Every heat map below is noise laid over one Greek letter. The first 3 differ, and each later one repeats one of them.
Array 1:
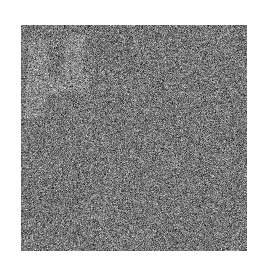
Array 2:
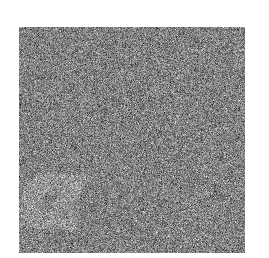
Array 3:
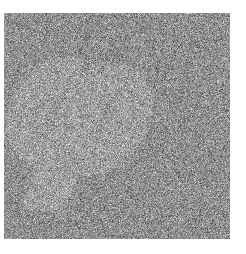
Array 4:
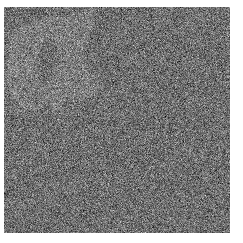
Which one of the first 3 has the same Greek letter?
2
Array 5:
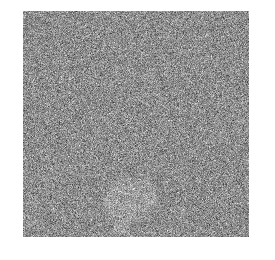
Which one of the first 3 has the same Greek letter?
3
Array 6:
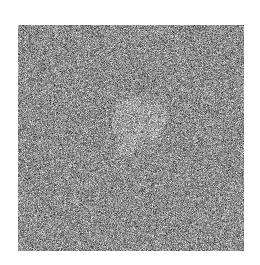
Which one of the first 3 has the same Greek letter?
3
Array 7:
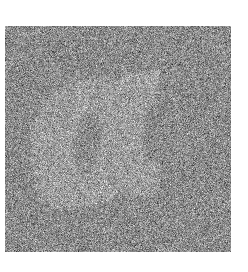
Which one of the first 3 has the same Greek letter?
2
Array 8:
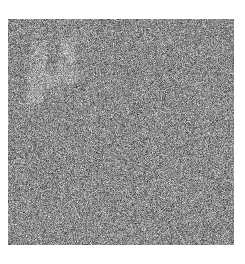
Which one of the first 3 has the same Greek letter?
1
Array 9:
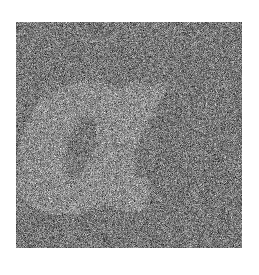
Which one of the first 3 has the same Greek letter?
2
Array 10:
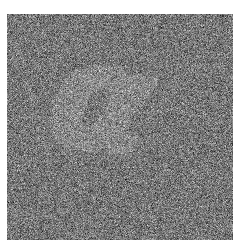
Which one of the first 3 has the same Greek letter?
2
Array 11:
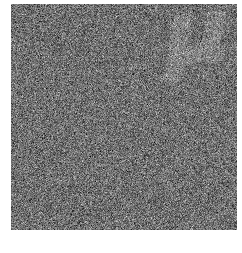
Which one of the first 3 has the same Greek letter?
1
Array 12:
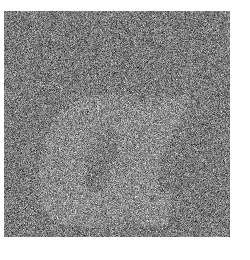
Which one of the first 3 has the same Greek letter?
2
